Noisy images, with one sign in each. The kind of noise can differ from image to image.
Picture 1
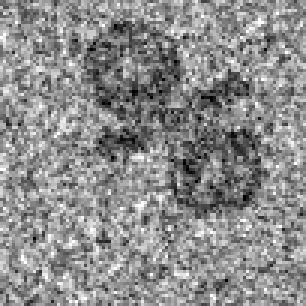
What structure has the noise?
blotchy
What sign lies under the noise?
percent sign
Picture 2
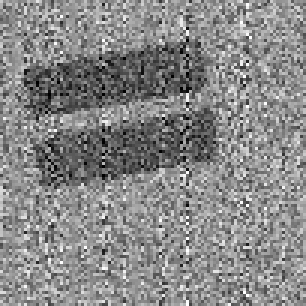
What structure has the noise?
columns of uneven size
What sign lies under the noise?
equals sign
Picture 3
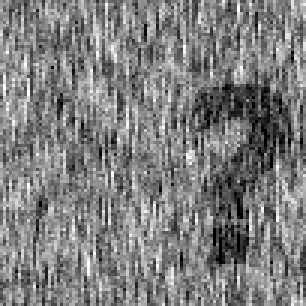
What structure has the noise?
streaked along the columns
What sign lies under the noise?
question mark
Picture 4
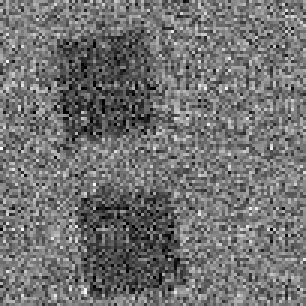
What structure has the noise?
low rank plus noise
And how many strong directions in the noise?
three or four
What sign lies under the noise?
colon
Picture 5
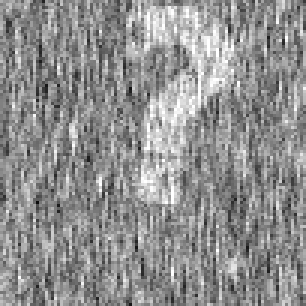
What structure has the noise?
streaked along the columns
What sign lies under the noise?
question mark
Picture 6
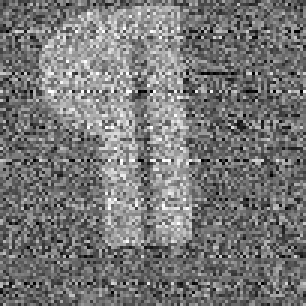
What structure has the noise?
rows of uneven size
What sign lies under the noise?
pilcrow
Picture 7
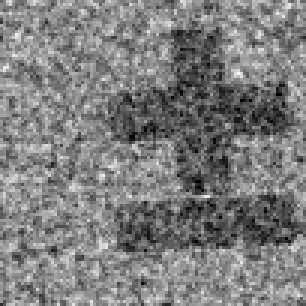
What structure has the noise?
blotchy
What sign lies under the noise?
plus-minus sign
